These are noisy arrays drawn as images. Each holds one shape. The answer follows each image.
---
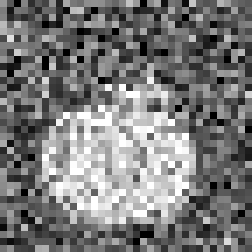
apple
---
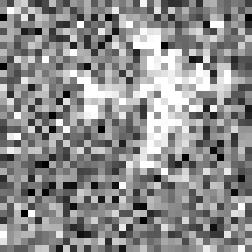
airplane
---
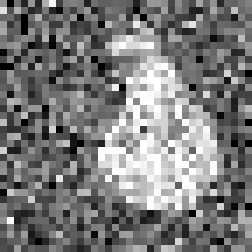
pear
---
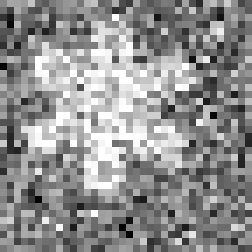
asterisk
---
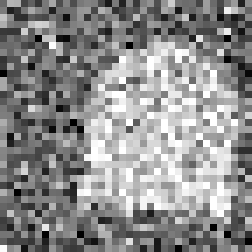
ghost
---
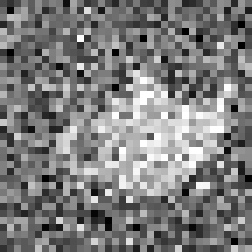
teapot
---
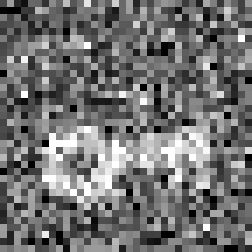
key
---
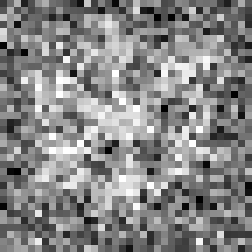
snowflake
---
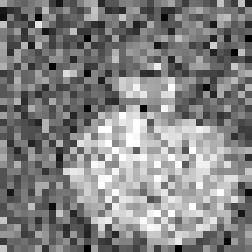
apple
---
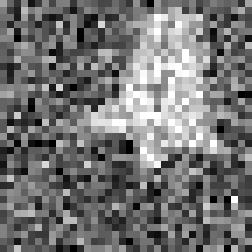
bell
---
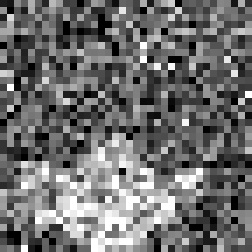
teapot
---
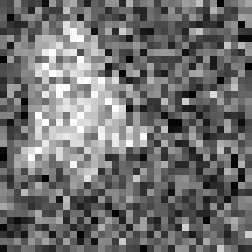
bell
